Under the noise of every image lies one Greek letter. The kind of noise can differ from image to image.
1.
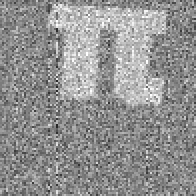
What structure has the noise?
columns of uneven size
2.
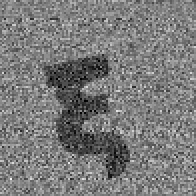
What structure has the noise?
rows of uneven size
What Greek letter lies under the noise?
xi
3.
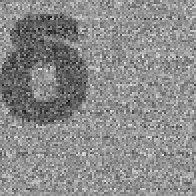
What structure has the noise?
rows of uneven size
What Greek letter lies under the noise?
delta
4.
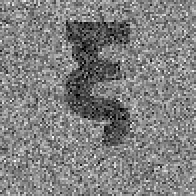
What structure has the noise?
independent entries
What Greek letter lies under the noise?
xi
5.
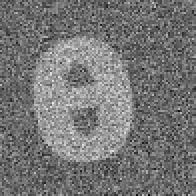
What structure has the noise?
low rank plus noise
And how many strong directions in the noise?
one
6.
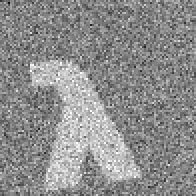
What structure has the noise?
independent entries
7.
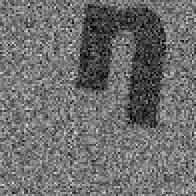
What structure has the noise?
low rank plus noise
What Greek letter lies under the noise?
eta
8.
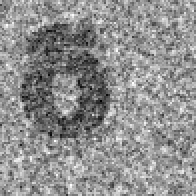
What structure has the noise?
blotchy
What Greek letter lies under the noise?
delta
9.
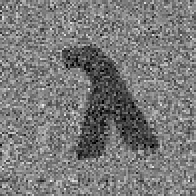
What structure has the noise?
low rank plus noise
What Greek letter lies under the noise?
lambda
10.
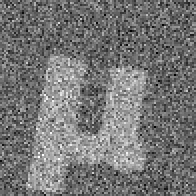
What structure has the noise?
independent entries
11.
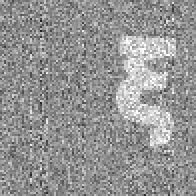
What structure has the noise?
columns of uneven size
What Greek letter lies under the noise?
xi
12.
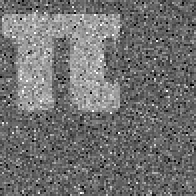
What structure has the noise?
heavy tails
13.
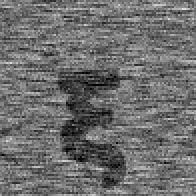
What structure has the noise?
streaked along the rows
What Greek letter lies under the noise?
xi
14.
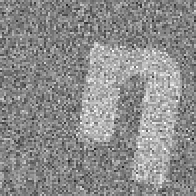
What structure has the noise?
low rank plus noise
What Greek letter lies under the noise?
eta
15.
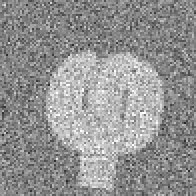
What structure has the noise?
low rank plus noise
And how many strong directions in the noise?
three or four
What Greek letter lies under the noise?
phi
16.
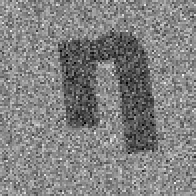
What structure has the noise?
independent entries
